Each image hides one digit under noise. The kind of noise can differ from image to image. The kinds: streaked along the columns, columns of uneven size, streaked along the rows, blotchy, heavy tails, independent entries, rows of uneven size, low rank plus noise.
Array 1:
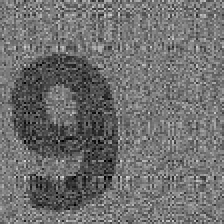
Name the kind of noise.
low rank plus noise
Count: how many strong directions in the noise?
one
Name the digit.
9
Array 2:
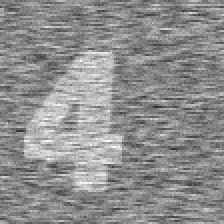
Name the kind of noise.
streaked along the rows
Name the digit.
4
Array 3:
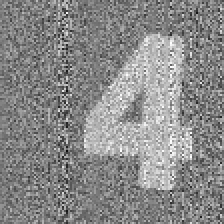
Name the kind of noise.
columns of uneven size
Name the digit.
4
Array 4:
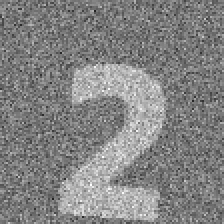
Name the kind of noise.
independent entries
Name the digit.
2
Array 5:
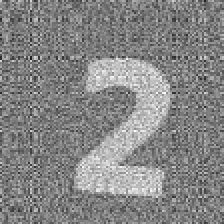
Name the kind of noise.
low rank plus noise
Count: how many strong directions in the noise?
one
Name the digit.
2
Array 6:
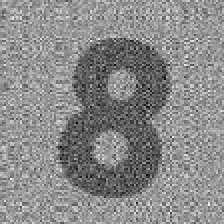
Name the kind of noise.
low rank plus noise
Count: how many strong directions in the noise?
one
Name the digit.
8
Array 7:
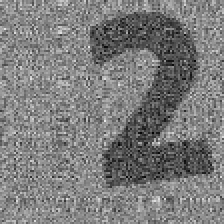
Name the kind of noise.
low rank plus noise
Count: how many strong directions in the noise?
three or four
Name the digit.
2
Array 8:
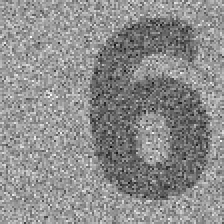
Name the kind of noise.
independent entries
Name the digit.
6
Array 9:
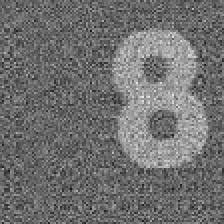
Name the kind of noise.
low rank plus noise
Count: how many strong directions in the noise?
two
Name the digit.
8
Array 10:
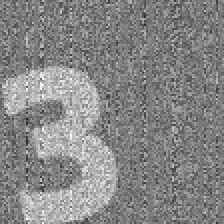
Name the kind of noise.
columns of uneven size
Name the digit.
3
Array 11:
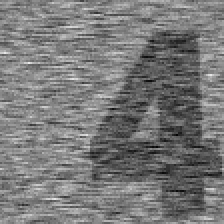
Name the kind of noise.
streaked along the rows
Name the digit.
4
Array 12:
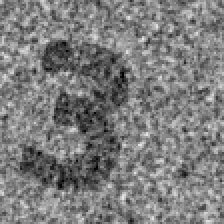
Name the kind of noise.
blotchy
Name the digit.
3
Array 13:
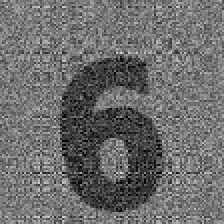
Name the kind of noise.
low rank plus noise
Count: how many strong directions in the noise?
one
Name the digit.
6
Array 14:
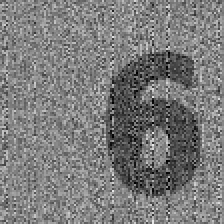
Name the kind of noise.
columns of uneven size
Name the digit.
6
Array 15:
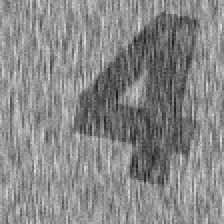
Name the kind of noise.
streaked along the columns
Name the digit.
4
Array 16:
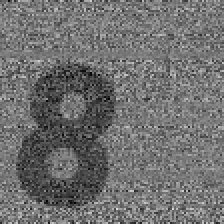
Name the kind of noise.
rows of uneven size
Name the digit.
8
